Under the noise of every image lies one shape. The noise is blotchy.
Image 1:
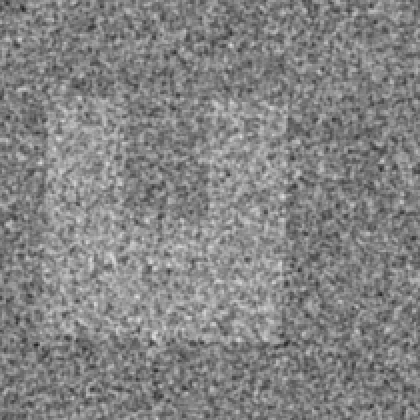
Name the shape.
square with a notch
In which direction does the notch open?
up
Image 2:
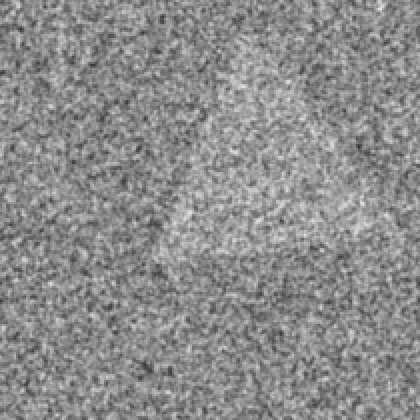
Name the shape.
triangle
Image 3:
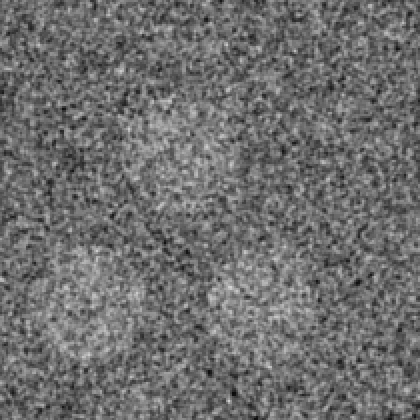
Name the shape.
three dots
